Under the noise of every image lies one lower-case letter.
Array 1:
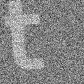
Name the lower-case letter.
t
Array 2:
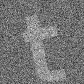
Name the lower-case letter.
t
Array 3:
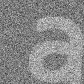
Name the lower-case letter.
a
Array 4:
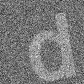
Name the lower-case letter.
d
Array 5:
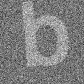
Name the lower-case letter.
b
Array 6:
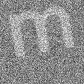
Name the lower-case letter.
m
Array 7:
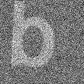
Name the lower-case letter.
b
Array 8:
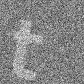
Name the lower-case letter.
t
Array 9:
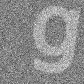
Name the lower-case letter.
g
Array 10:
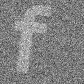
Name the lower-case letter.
f
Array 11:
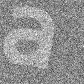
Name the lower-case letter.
a
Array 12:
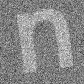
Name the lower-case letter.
n
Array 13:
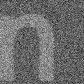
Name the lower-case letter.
n
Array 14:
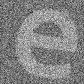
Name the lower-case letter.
e
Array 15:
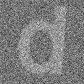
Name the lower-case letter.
d
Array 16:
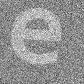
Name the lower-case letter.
e
